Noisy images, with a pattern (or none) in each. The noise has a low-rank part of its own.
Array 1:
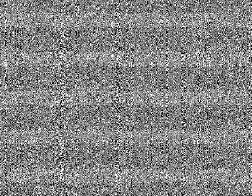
horizontal stripes
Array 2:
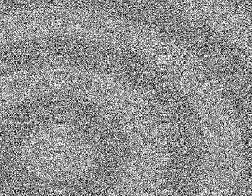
rings round one point
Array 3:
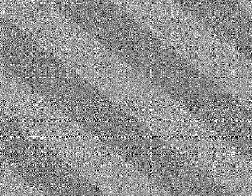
diagonal stripes
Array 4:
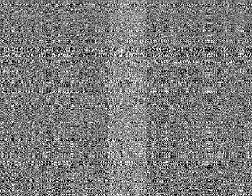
one vertical stripe
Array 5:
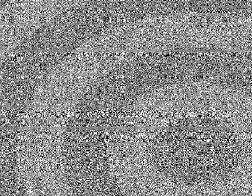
rings round one point
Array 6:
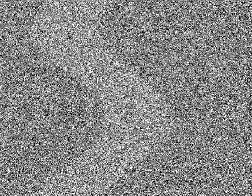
a wavy band
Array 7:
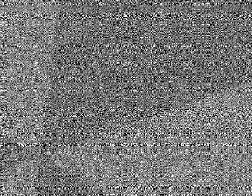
spokes from one point
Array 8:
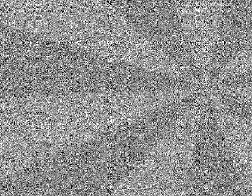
spokes from one point
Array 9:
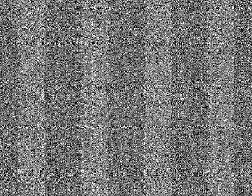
vertical stripes
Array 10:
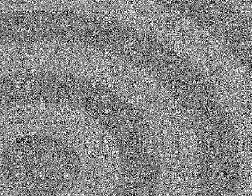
rings round one point
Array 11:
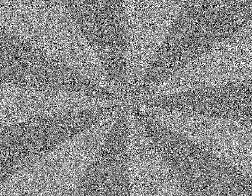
spokes from one point
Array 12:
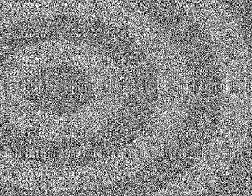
rings round one point
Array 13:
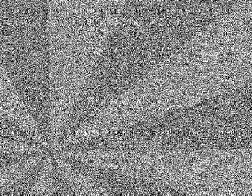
spokes from one point
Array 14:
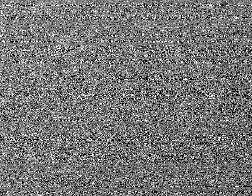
a smooth slope
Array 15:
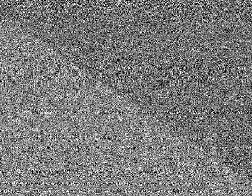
a sharp edge
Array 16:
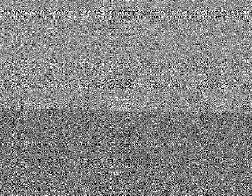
a sharp edge
